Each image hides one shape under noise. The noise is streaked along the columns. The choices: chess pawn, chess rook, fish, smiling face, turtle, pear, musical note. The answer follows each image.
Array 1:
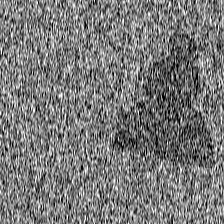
chess pawn
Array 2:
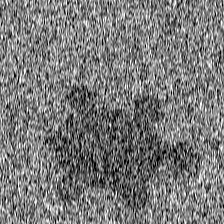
turtle
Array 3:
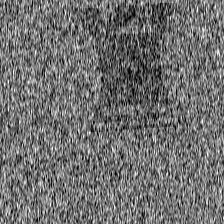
chess rook
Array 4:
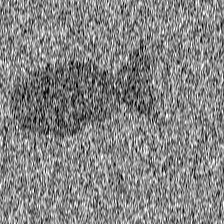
fish
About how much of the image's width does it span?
two thirds
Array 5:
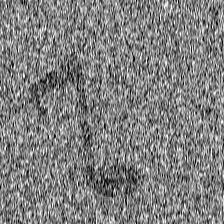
musical note
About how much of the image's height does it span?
two thirds
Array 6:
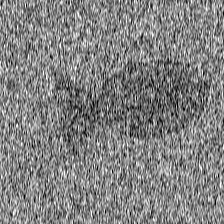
fish
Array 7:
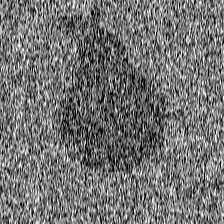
pear
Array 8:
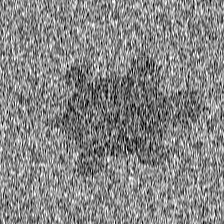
turtle
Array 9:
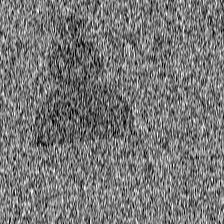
chess pawn
